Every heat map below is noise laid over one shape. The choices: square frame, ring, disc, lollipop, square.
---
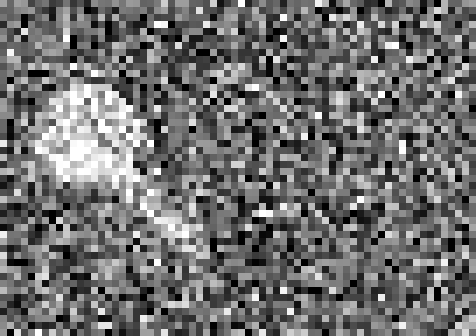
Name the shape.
lollipop
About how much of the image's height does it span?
half
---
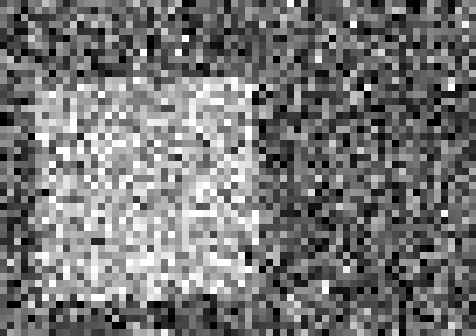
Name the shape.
square
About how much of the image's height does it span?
two thirds
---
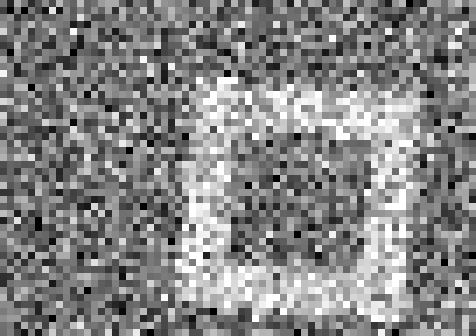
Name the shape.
square frame
